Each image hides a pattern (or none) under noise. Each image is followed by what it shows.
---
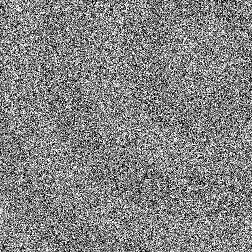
rings round one point
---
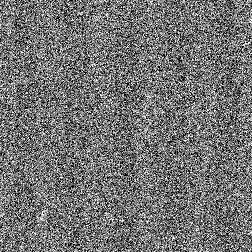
vertical stripes
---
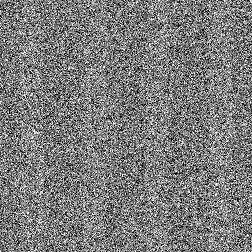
vertical stripes
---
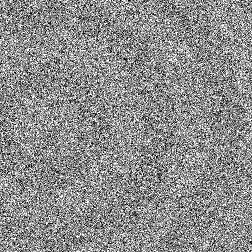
rings round one point
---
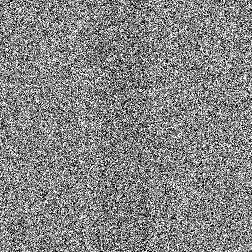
one vertical stripe
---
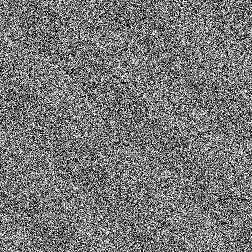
diagonal stripes
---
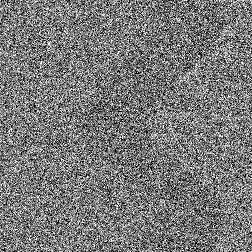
a wavy band
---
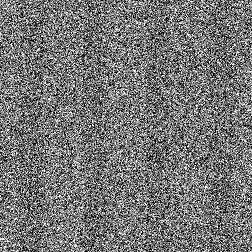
vertical stripes
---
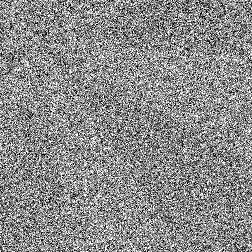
spokes from one point
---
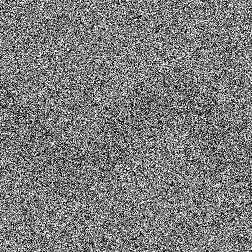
a wavy band
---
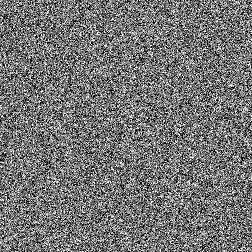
only noise
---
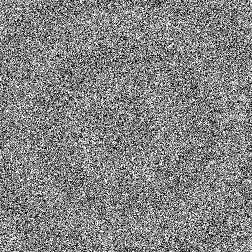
rings round one point
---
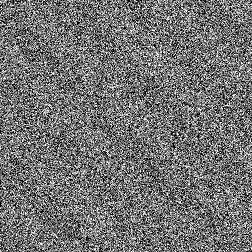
diagonal stripes
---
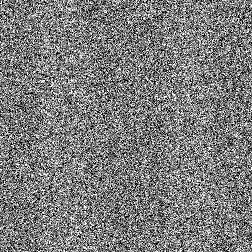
vertical stripes
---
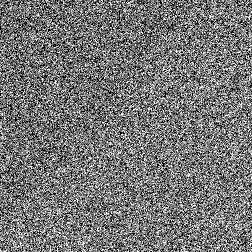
a sharp edge
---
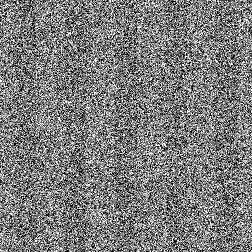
vertical stripes
